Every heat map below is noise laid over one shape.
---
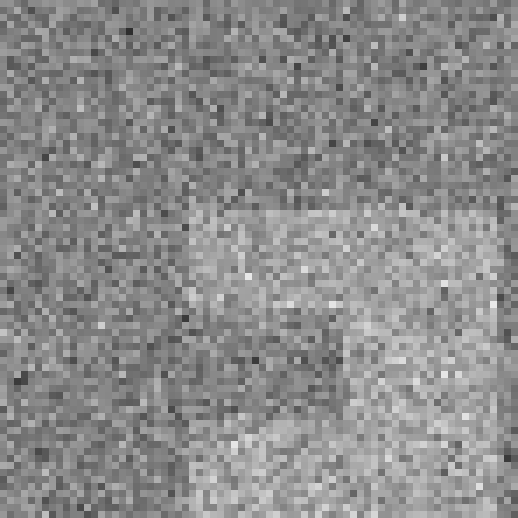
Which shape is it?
square with a notch
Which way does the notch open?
left
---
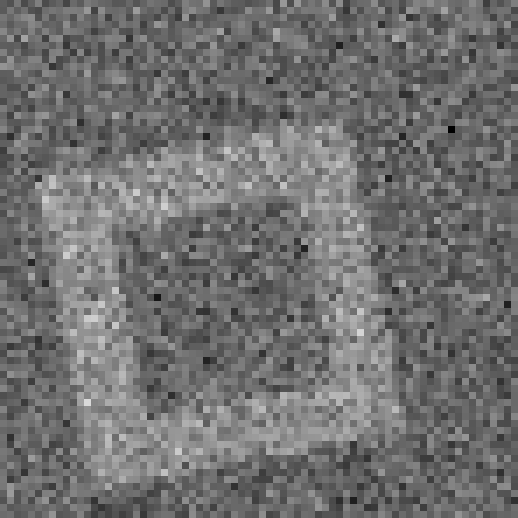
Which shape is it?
square frame
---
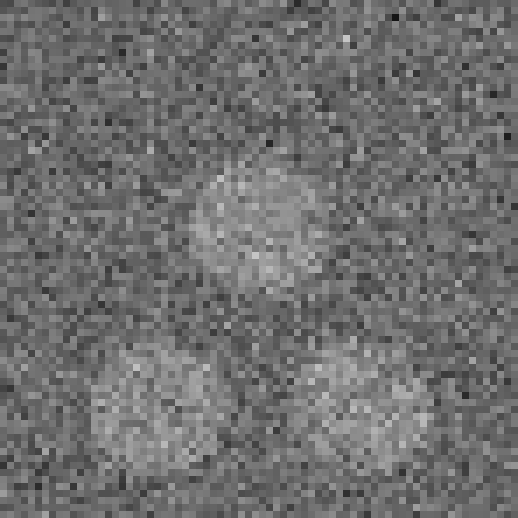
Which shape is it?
three dots
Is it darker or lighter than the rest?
lighter
